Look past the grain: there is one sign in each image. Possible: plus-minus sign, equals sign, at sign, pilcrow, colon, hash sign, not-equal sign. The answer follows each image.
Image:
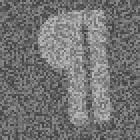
light pilcrow
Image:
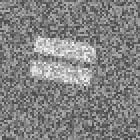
light equals sign
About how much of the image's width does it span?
half
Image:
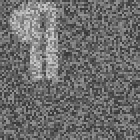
light pilcrow
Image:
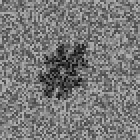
dark hash sign, centre
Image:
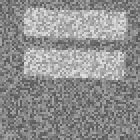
light equals sign
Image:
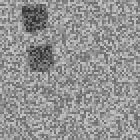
dark colon
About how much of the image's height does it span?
half
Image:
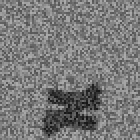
dark not-equal sign, bottom middle
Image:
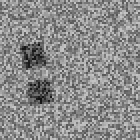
dark colon
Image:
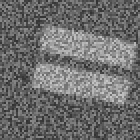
light equals sign
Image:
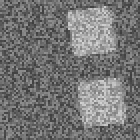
light colon
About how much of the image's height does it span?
nearly all
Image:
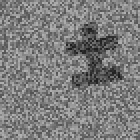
dark plus-minus sign
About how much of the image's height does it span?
half
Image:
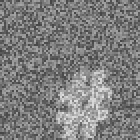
light hash sign
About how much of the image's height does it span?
half
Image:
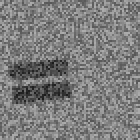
dark equals sign
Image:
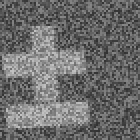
light plus-minus sign
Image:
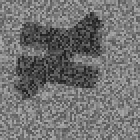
dark not-equal sign
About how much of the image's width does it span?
two thirds
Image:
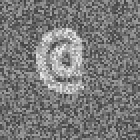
light at sign
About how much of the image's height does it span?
half
